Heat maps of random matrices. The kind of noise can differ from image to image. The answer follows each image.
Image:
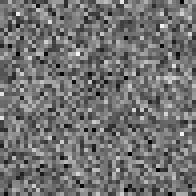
independent entries
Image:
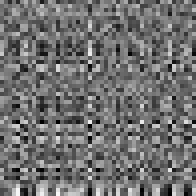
low rank plus noise
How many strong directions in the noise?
one
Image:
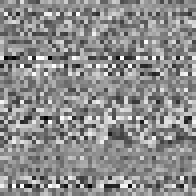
rows of uneven size
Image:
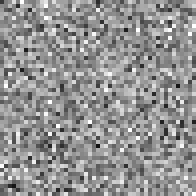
independent entries
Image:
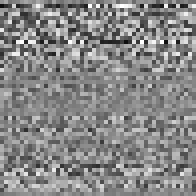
rows of uneven size
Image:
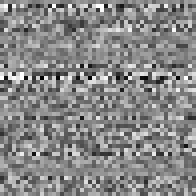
rows of uneven size
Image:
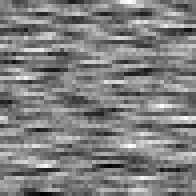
streaked along the rows
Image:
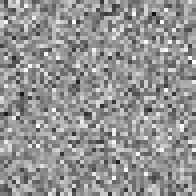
independent entries
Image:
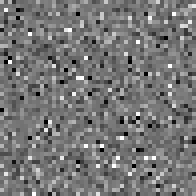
heavy tails
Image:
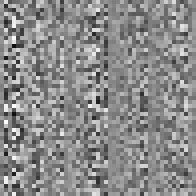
columns of uneven size
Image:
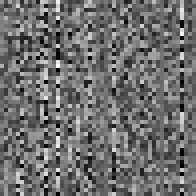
columns of uneven size
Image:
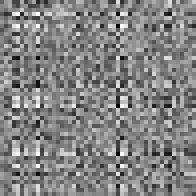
low rank plus noise
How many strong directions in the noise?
one
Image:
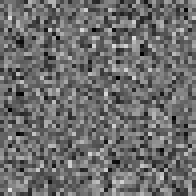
low rank plus noise
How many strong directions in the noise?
five to eight
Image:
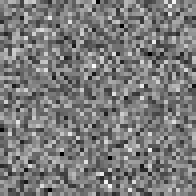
independent entries
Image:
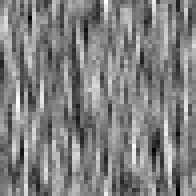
streaked along the columns
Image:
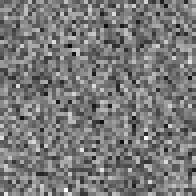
independent entries
